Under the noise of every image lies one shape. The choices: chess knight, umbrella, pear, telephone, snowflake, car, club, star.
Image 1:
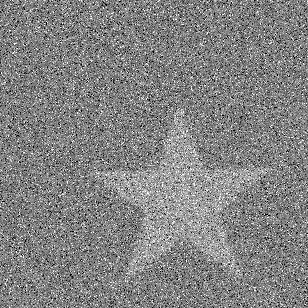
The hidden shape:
star
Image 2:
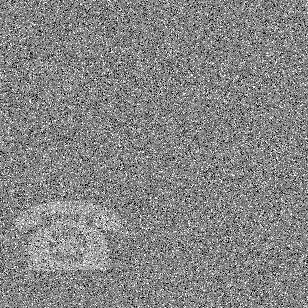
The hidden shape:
telephone
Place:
bottom left
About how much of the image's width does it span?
a third
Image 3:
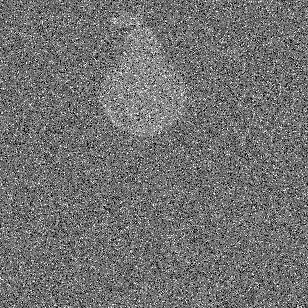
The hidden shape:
pear
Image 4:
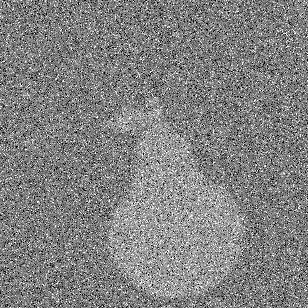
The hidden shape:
pear
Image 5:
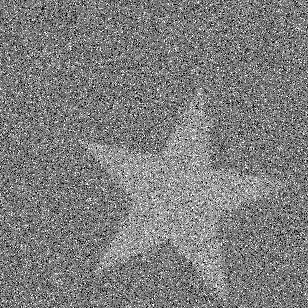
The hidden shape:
star
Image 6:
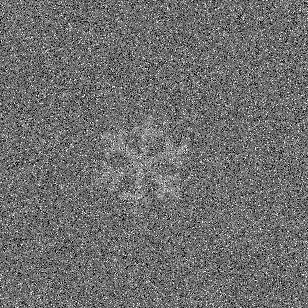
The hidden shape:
snowflake
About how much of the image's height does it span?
a third
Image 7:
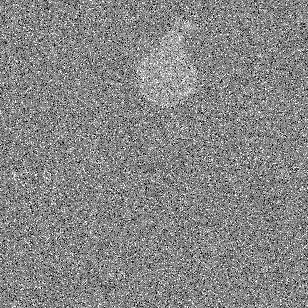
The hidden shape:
pear
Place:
top middle
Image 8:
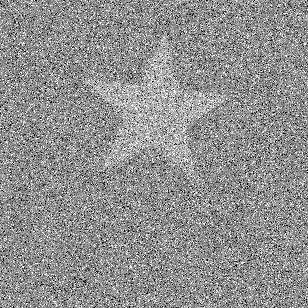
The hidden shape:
star
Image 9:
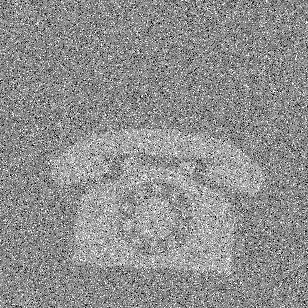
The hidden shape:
telephone
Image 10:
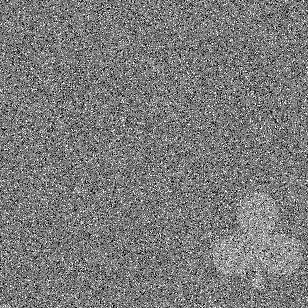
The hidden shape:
club
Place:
bottom right
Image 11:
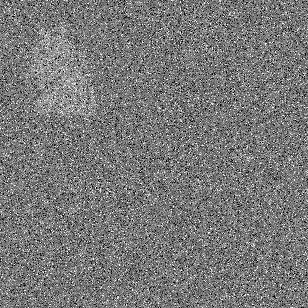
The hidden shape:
chess knight
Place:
top left
